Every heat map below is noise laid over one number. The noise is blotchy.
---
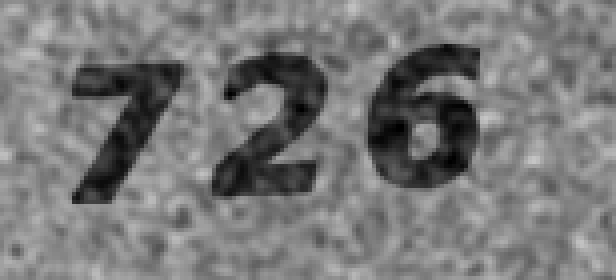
726
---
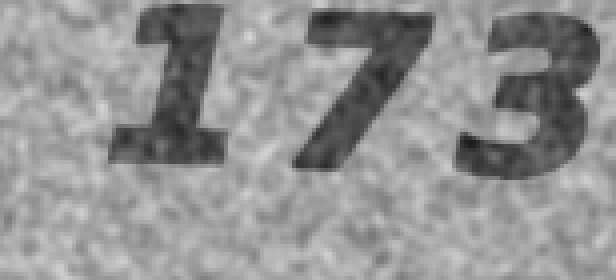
173
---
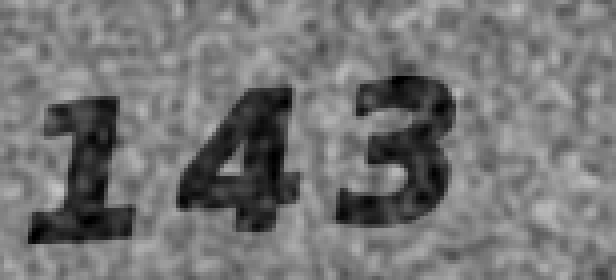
143
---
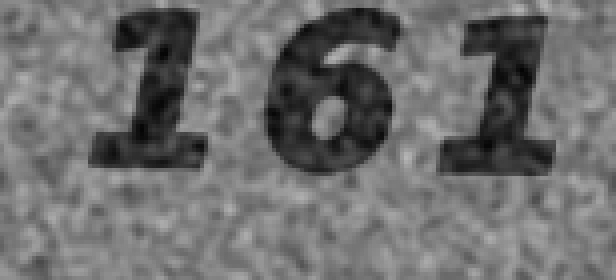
161
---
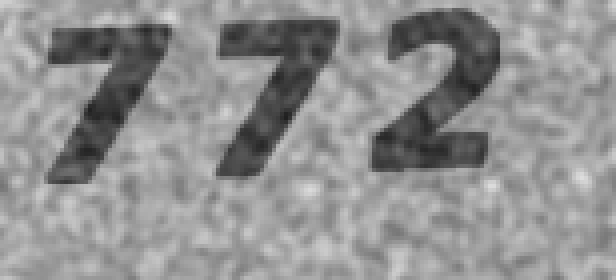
772
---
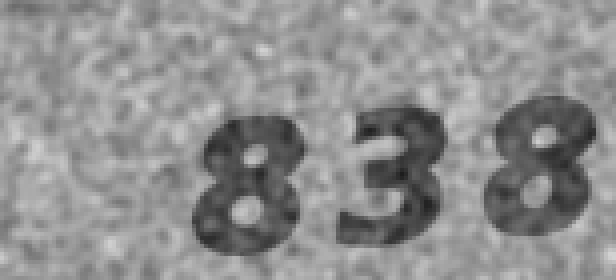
838
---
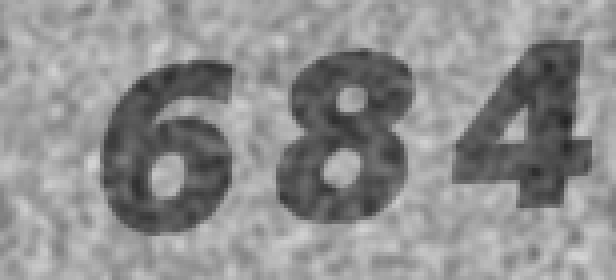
684
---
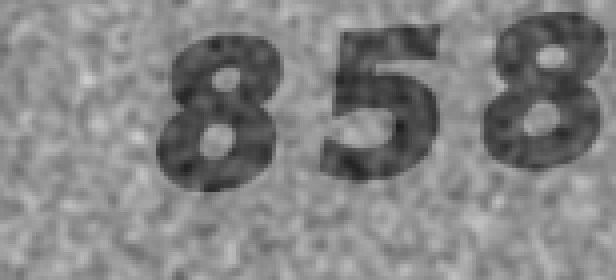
858
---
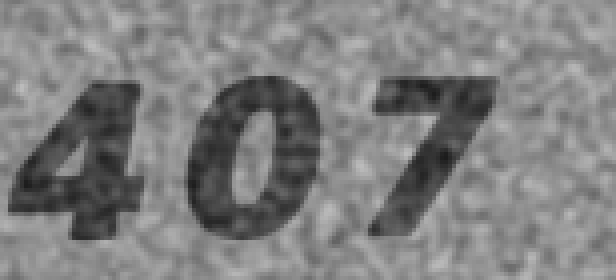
407
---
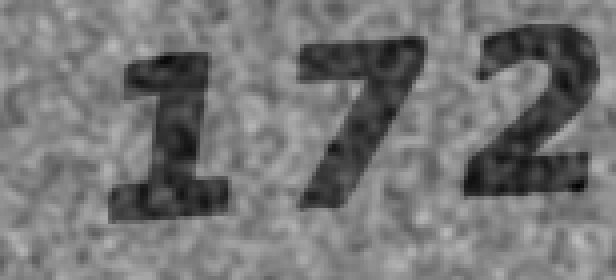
172
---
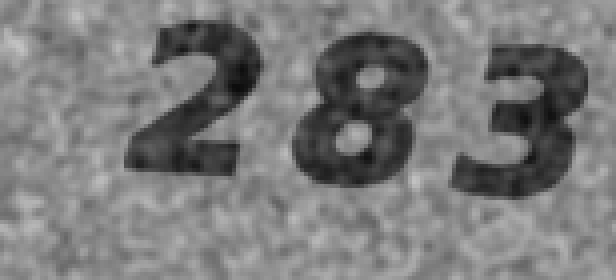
283
